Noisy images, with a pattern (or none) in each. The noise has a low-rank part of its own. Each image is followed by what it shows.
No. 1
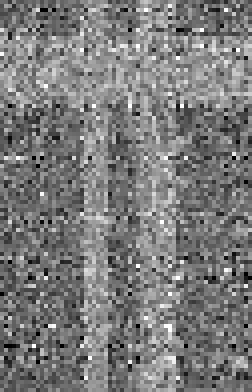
bands of rows crossing bands of columns
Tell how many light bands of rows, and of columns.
1 and 2
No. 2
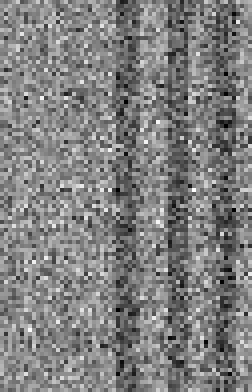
bands of columns
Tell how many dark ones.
3
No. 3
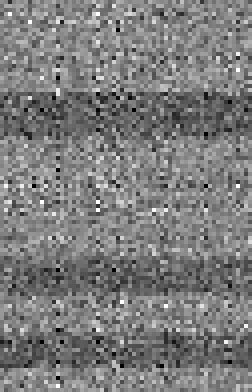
bands of rows
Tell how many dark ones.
3
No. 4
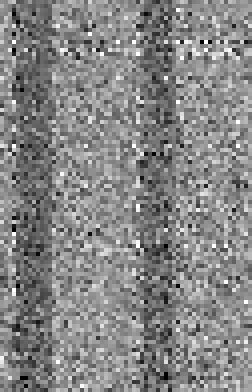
bands of columns
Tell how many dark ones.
2
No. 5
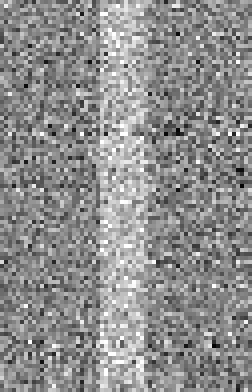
one band of columns
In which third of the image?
middle
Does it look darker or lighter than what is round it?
lighter
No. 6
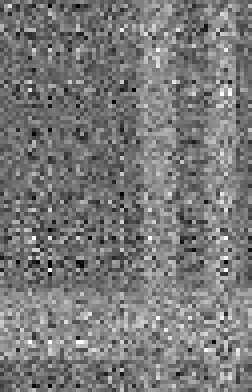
bands of rows crossing bands of columns
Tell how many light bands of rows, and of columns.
1 and 2
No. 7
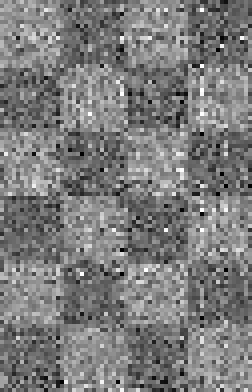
a checkerboard
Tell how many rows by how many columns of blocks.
6 by 4
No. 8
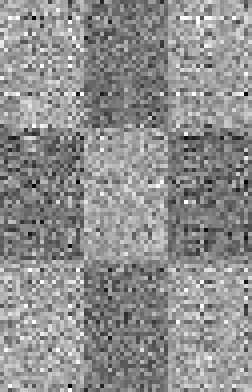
a checkerboard
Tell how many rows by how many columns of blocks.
3 by 3
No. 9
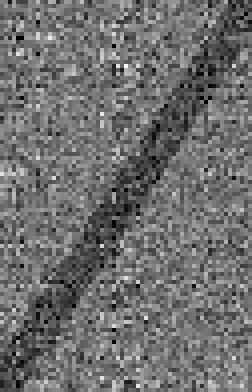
a diagonal band
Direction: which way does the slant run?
bottom left to top right
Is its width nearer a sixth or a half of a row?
a sixth
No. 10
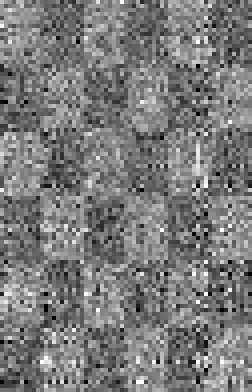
a checkerboard
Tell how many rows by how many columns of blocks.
6 by 6
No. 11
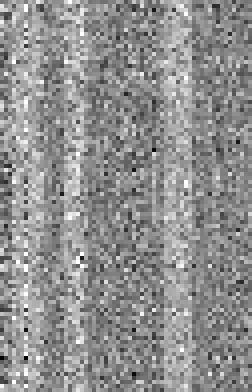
bands of columns
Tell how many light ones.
3
